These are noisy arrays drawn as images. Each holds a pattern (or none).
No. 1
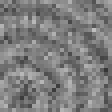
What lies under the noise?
rings round one point
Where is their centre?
bottom left
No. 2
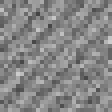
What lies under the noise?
diagonal stripes
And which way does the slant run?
bottom left to top right
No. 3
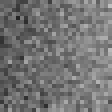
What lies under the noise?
a smooth slope
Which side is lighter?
right
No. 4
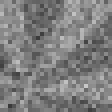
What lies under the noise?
spokes from one point
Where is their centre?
bottom left
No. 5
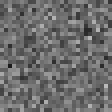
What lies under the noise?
only noise
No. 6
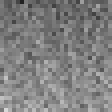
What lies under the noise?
a smooth slope
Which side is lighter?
bottom
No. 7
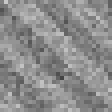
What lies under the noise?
diagonal stripes
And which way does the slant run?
top left to bottom right
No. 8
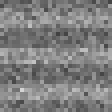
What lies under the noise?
horizontal stripes
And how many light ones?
3
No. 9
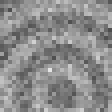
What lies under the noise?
rings round one point
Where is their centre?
bottom middle
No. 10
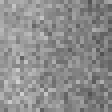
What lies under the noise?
a smooth slope
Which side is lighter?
left
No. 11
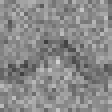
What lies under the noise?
a wavy band
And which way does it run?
left to right
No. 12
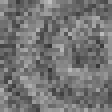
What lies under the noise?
rings round one point
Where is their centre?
middle right
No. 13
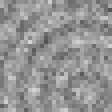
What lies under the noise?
rings round one point
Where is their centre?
bottom right
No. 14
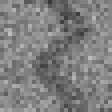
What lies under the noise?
a wavy band
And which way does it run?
top to bottom
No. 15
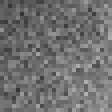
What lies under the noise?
a smooth slope
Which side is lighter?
bottom right
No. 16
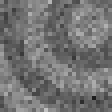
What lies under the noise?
rings round one point
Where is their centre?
top right
